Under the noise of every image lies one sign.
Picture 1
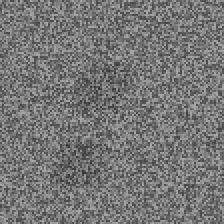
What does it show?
dark colon
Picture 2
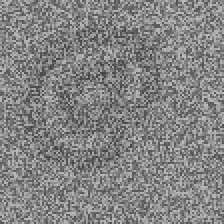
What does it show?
dark at sign
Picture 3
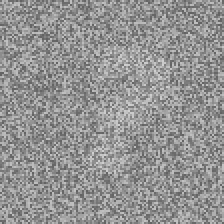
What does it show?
light question mark
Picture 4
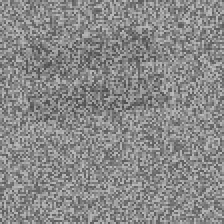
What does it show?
dark equals sign
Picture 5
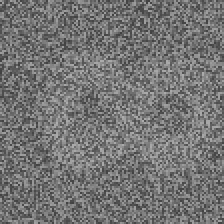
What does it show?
light infinity sign
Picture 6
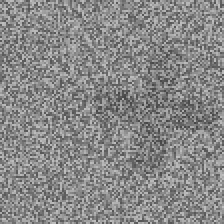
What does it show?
dark plus sign
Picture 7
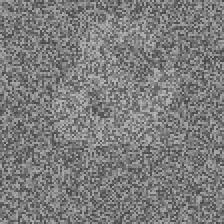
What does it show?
light ampersand
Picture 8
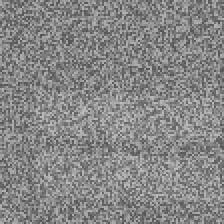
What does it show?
light equals sign
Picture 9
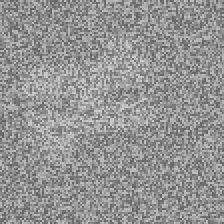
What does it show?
light not-equal sign
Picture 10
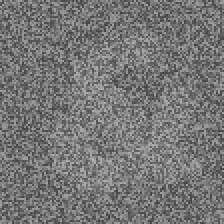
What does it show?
light ampersand
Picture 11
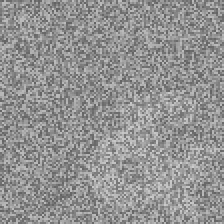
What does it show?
light ampersand
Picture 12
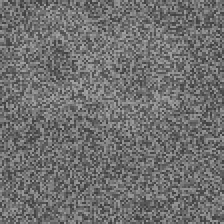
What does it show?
light infinity sign
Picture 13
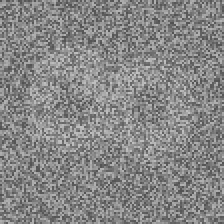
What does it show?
light infinity sign
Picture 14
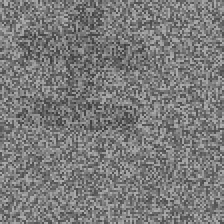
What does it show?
dark plus-minus sign
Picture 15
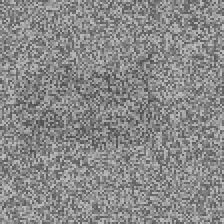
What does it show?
dark approximately sign
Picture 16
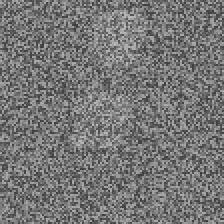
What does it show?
light colon
